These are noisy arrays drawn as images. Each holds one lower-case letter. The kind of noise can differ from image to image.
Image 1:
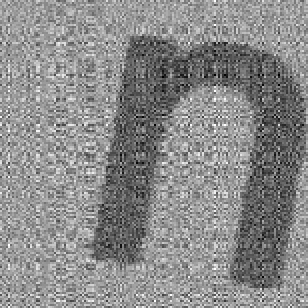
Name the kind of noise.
low rank plus noise
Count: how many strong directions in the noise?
two
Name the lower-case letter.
n
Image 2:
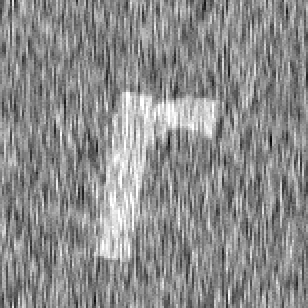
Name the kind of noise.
streaked along the columns
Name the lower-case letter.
r
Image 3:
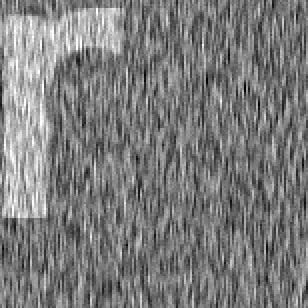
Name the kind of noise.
streaked along the columns
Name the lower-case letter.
r
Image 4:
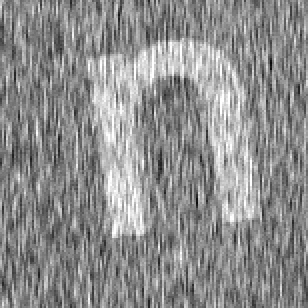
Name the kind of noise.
streaked along the columns
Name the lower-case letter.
n
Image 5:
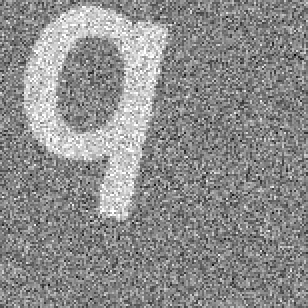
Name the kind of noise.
independent entries
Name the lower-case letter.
q
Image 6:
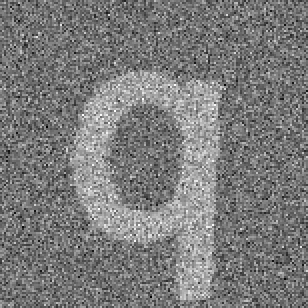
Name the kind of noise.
independent entries
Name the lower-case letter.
q
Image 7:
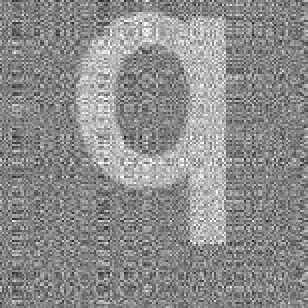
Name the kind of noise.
low rank plus noise
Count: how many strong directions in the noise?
two
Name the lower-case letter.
q
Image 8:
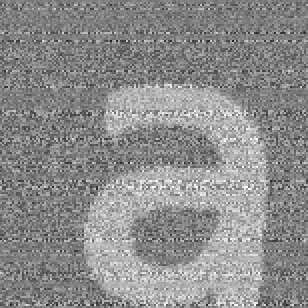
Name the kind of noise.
rows of uneven size
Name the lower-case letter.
a
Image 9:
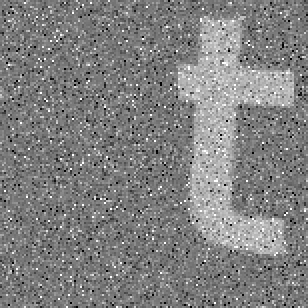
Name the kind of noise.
heavy tails
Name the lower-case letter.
t
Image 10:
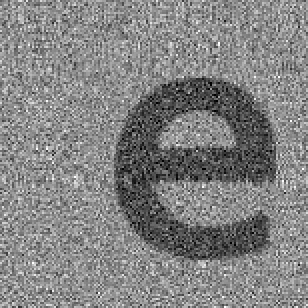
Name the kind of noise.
low rank plus noise
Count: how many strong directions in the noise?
five to eight
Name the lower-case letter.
e
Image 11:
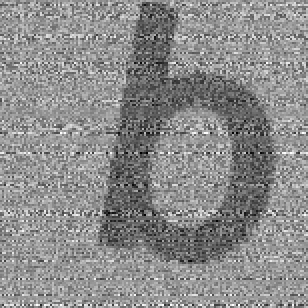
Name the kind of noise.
rows of uneven size
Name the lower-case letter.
b
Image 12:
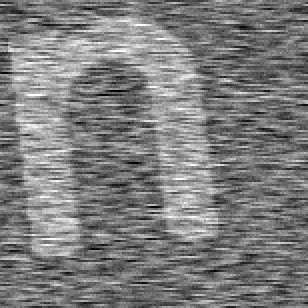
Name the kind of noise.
streaked along the rows
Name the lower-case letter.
n
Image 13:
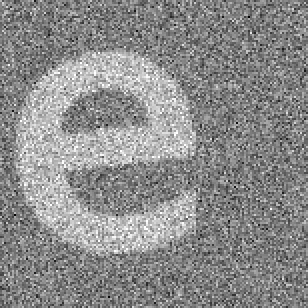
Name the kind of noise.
independent entries
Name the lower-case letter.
e
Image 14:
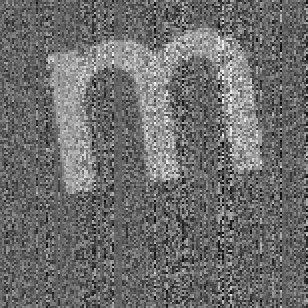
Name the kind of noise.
columns of uneven size
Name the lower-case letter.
m
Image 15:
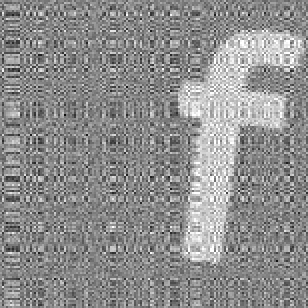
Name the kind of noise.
low rank plus noise
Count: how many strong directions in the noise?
one
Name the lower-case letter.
f
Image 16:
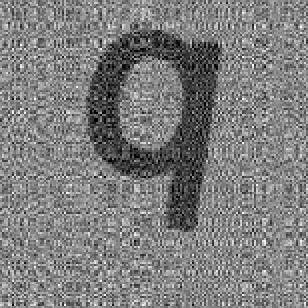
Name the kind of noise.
low rank plus noise
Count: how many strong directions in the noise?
two
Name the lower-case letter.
q
